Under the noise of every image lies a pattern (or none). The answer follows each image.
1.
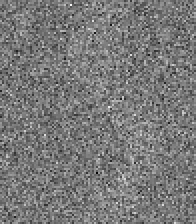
a wavy band
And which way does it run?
top to bottom
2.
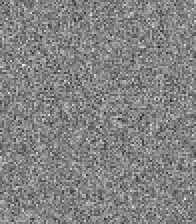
only noise
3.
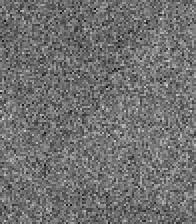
spokes from one point
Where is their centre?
bottom left
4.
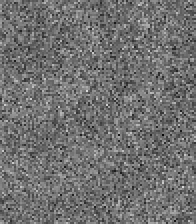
rings round one point
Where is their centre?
top left
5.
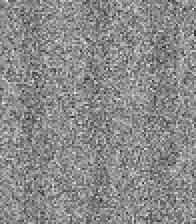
vertical stripes
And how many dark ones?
3
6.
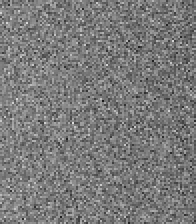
a smooth slope
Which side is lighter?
left
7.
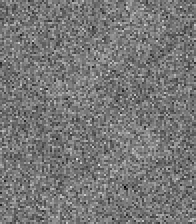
a wavy band
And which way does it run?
top to bottom
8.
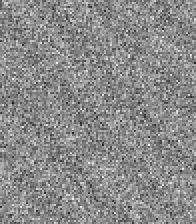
diagonal stripes
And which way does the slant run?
top left to bottom right
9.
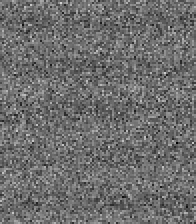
horizontal stripes
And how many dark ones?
5
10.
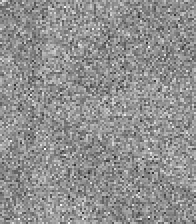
spokes from one point
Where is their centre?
middle left
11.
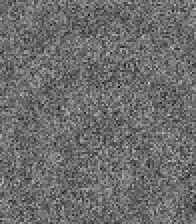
rings round one point
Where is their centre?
bottom middle
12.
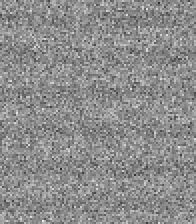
horizontal stripes
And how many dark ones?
6
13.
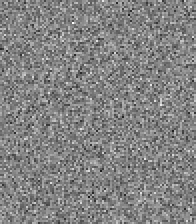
only noise
